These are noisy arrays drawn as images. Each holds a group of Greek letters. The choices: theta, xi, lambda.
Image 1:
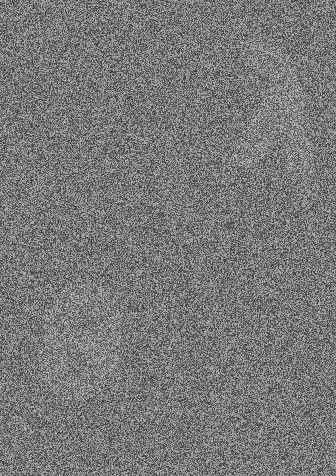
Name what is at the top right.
lambda
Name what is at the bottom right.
nothing
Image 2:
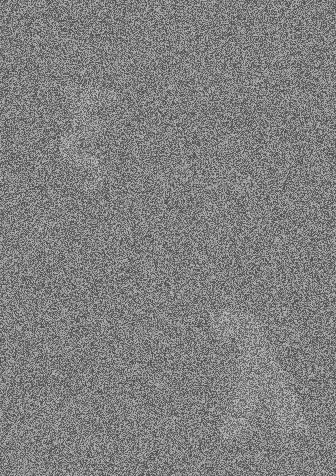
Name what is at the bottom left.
nothing
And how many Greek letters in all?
2
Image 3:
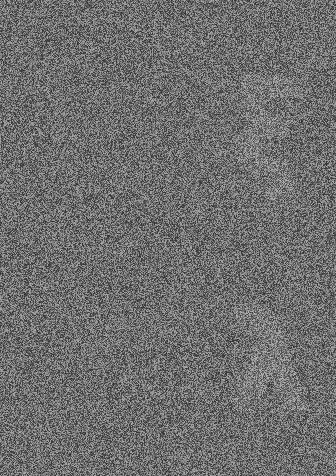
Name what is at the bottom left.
nothing
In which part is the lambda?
bottom right
